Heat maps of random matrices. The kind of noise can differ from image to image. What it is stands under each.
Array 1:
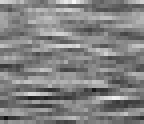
streaked along the rows
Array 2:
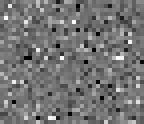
heavy tails
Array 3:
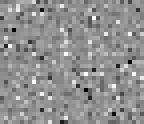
heavy tails
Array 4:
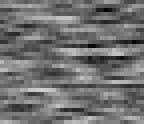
streaked along the rows
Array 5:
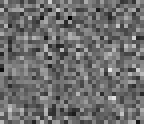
low rank plus noise
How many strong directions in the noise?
five to eight
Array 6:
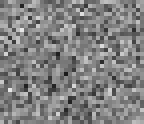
independent entries
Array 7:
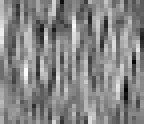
streaked along the columns
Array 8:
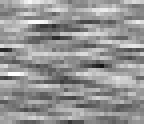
streaked along the rows
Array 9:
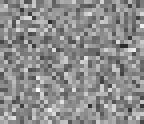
independent entries
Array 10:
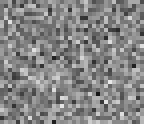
independent entries
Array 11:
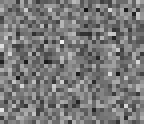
low rank plus noise
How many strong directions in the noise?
five to eight
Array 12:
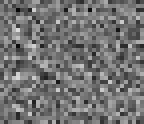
low rank plus noise
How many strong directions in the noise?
three or four
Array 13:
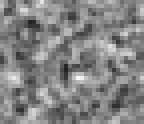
blotchy
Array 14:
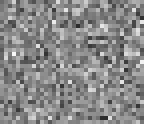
low rank plus noise
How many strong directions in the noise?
five to eight
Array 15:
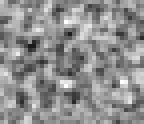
blotchy
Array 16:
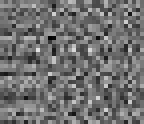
low rank plus noise
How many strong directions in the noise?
two
